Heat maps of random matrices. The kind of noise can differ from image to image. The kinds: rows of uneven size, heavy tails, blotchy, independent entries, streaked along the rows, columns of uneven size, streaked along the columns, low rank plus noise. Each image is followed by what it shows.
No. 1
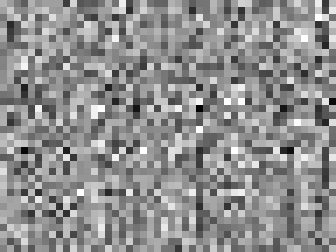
low rank plus noise
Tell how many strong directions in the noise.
five to eight
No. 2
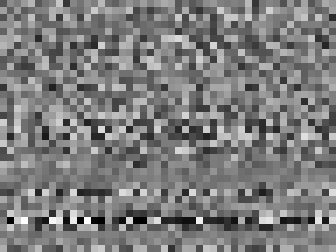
rows of uneven size
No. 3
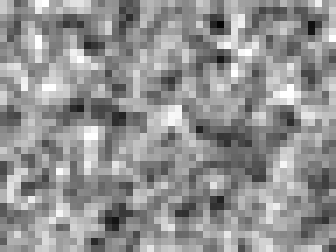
blotchy
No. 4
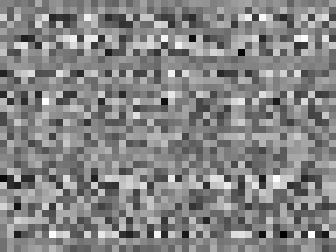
rows of uneven size
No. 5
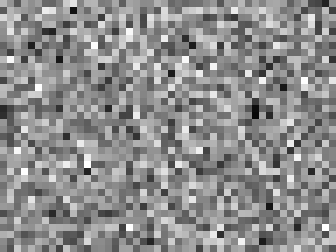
independent entries
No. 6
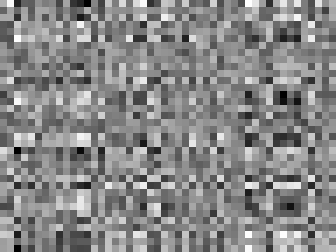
low rank plus noise
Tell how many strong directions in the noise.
one
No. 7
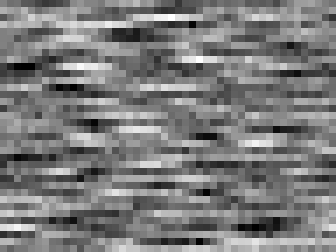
streaked along the rows
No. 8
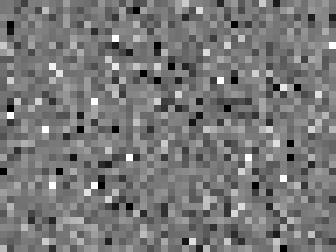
heavy tails
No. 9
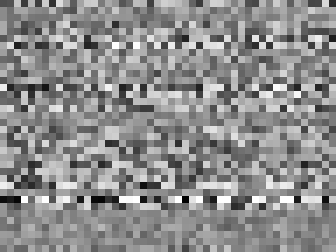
rows of uneven size
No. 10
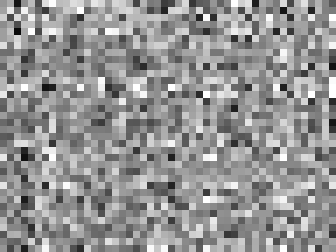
low rank plus noise
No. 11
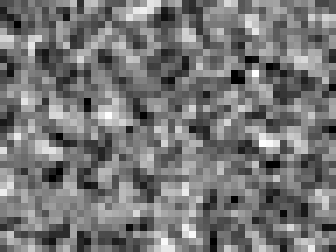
blotchy
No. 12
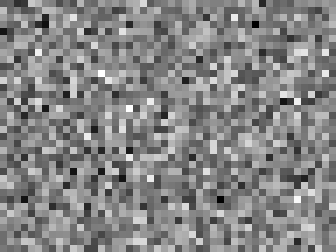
independent entries
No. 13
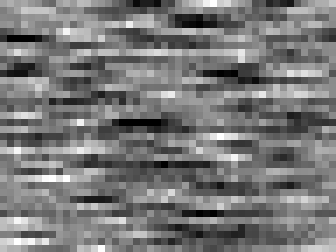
streaked along the rows
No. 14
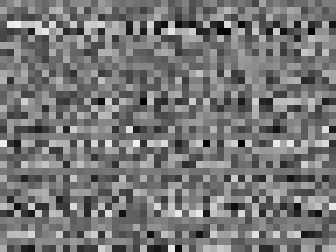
rows of uneven size
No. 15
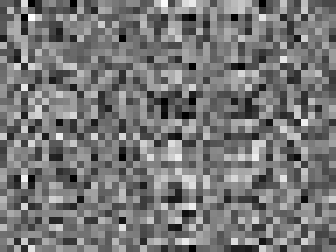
low rank plus noise
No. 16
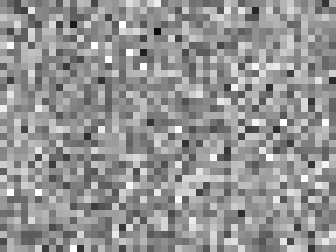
independent entries
